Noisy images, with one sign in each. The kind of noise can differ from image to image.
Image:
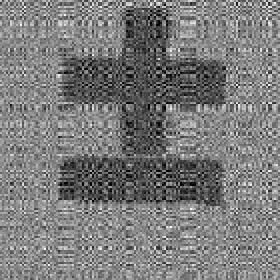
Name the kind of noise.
low rank plus noise
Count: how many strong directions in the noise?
one
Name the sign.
plus-minus sign
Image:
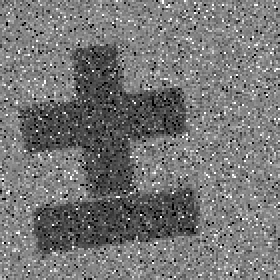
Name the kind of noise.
heavy tails
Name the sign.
plus-minus sign
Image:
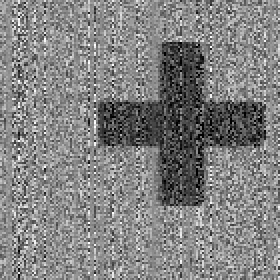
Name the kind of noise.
columns of uneven size
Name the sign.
plus sign
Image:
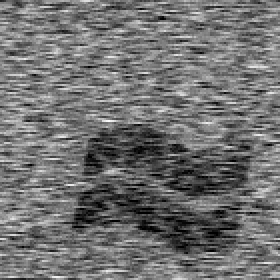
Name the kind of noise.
streaked along the rows
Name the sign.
approximately sign
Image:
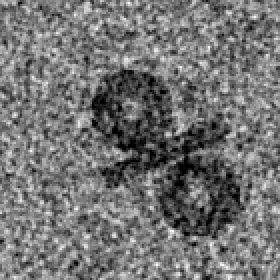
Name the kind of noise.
blotchy
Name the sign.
percent sign
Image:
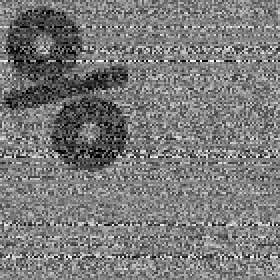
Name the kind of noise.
rows of uneven size
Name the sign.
percent sign
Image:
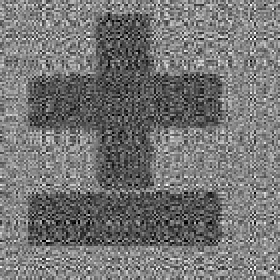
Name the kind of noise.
low rank plus noise
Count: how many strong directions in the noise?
two
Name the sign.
plus-minus sign
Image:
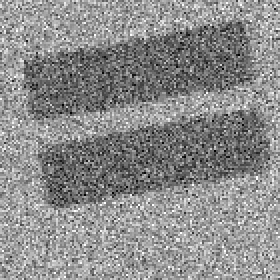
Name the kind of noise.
independent entries
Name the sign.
equals sign
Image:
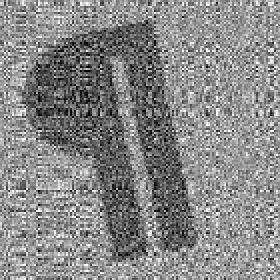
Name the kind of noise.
low rank plus noise
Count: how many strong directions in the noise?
two
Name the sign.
pilcrow
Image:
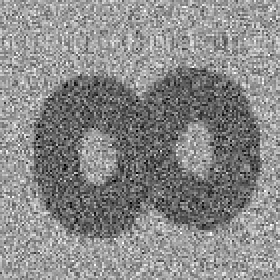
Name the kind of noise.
low rank plus noise
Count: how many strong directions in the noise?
five to eight
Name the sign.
infinity sign
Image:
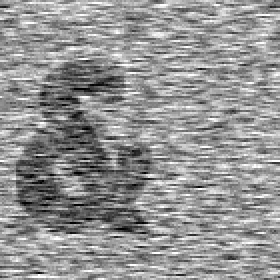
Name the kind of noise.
streaked along the rows
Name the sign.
ampersand
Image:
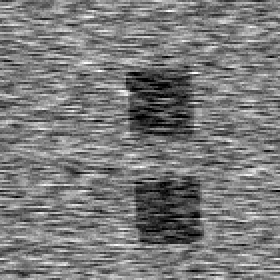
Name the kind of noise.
streaked along the rows
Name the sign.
colon
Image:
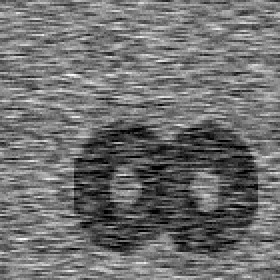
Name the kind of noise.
streaked along the rows
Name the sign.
infinity sign
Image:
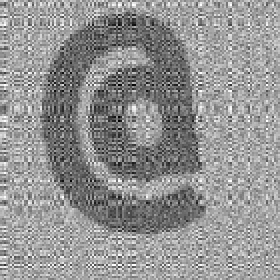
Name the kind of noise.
low rank plus noise
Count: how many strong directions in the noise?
one
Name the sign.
at sign
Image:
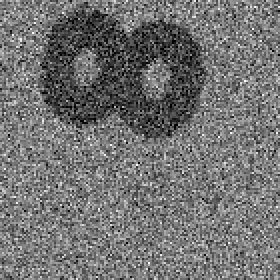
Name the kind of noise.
independent entries
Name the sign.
infinity sign
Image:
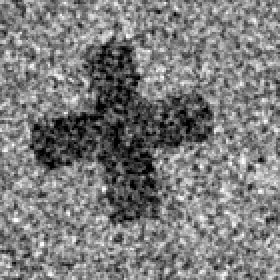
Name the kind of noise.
blotchy
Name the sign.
plus sign
